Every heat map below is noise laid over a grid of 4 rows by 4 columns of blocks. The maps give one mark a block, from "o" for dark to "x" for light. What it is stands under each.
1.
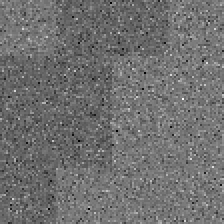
x o o x
o o x x
o o x x
o x x x
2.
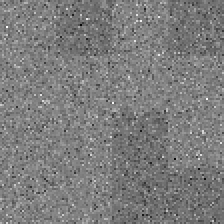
x o x o
x x x x
x x o x
x x o o
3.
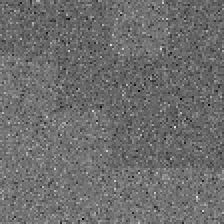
o o x o
x o o o
x x o o
x x x x
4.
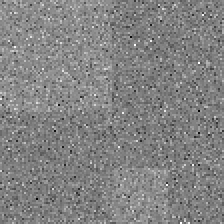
x x o o
x x o o
o o o o
o o x o
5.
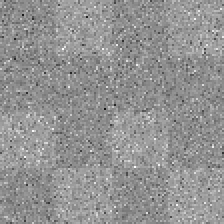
o x o x
o o o o
x o x o
o x o x
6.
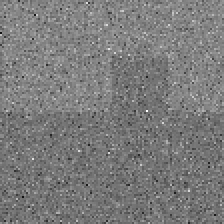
x x x x
x x o x
o o o o
o o o o
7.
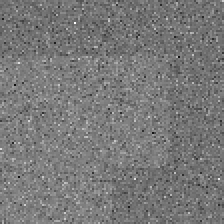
o o o o
x x x o
x x x o
x x o o
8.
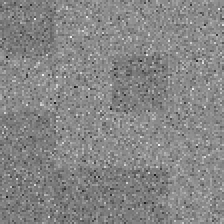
o x x x
x x o x
o x x x
o o o x
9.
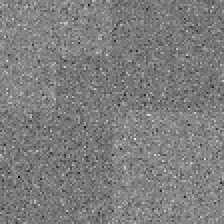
x x o o
x o o o
o o x x
o o x x
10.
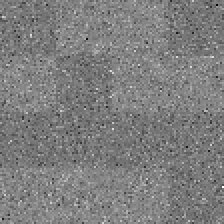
o x x o
x o x x
o o o o
x x x o
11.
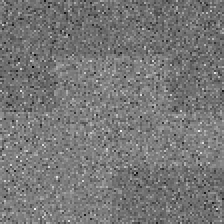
o o o o
o x x o
x x x x
x x o o
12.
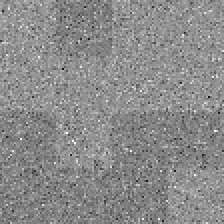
x o x x
x x x x
o x o o
o o o x
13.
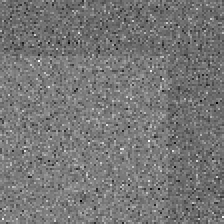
o o o o
x x x o
x x x o
x x x o
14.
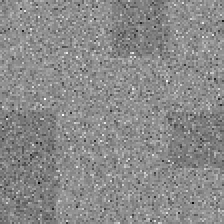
x x o x
x x x x
o x x o
o x x x
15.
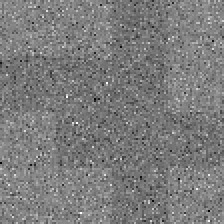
x x o x
o o o x
x o o o
x x o x
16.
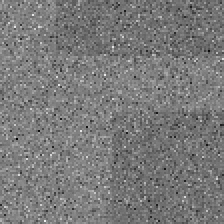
x o o o
x x x x
x x o o
x x o o
